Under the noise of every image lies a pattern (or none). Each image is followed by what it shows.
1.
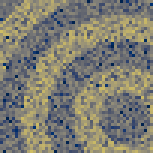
rings round one point
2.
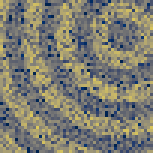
rings round one point
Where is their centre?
top right
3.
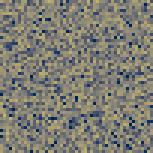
only noise
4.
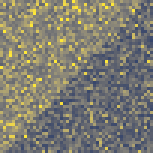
a sharp edge
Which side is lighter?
top left
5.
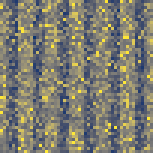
vertical stripes
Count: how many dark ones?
6
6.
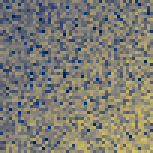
a smooth slope
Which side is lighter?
bottom right
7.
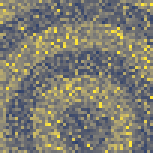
rings round one point
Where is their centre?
bottom middle
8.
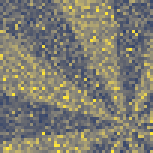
spokes from one point
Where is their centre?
bottom right
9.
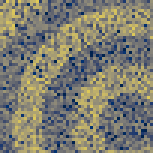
rings round one point
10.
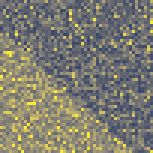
a sharp edge
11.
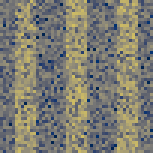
vertical stripes
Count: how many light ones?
3
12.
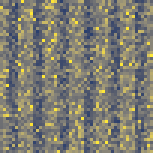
vertical stripes
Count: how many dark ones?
6
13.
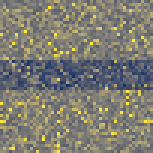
one horizontal stripe
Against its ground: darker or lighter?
darker
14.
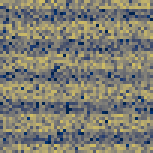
horizontal stripes
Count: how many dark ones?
5
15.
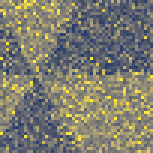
spokes from one point
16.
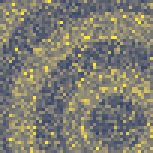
rings round one point
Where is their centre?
bottom right
